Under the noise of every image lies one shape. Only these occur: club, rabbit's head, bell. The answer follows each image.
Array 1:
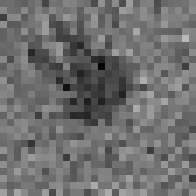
rabbit's head
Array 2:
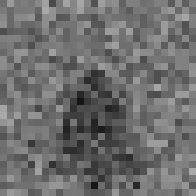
bell
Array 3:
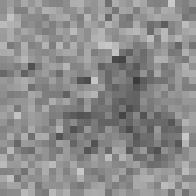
club
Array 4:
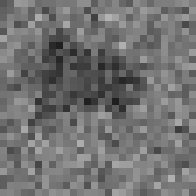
bell
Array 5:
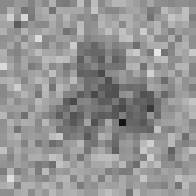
club
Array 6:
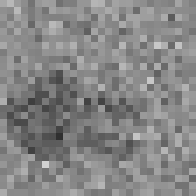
rabbit's head
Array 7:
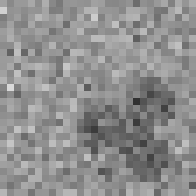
club
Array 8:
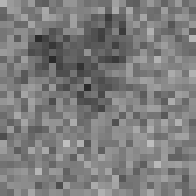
club
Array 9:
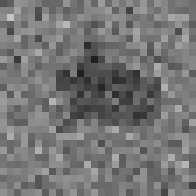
bell
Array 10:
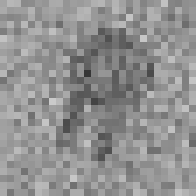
rabbit's head
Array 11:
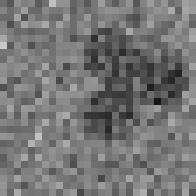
club
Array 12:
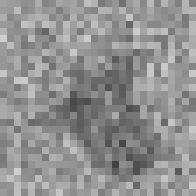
bell
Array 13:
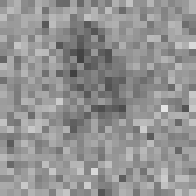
bell
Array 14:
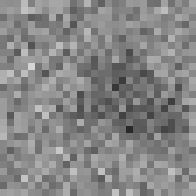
bell
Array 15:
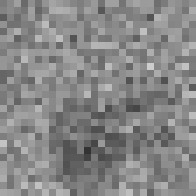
rabbit's head
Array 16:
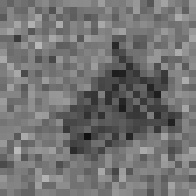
bell
